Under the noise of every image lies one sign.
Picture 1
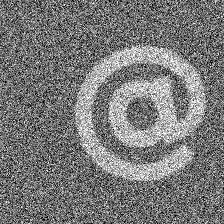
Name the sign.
at sign
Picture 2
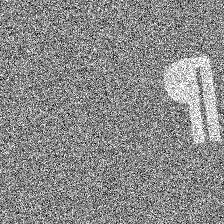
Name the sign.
pilcrow
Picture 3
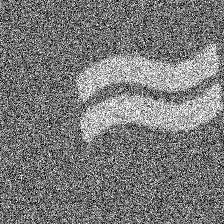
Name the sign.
approximately sign
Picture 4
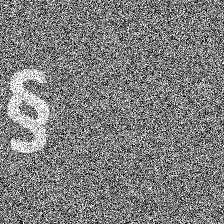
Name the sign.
section sign
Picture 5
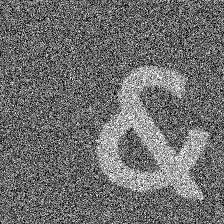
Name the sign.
ampersand
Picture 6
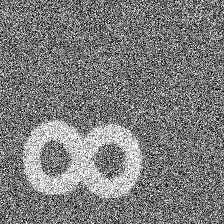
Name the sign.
infinity sign
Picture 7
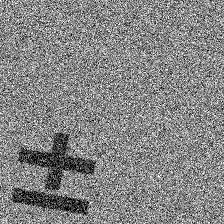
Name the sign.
plus-minus sign
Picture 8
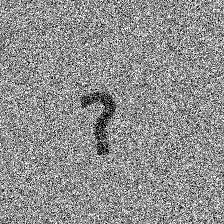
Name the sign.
question mark
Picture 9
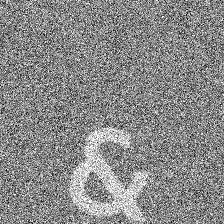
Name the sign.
ampersand
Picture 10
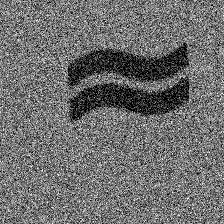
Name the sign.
approximately sign
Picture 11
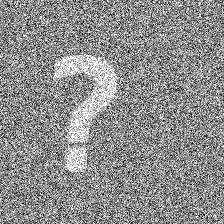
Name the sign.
question mark
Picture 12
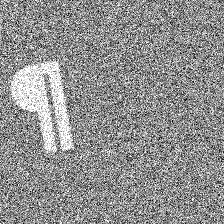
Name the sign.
pilcrow
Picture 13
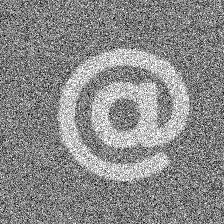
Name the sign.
at sign
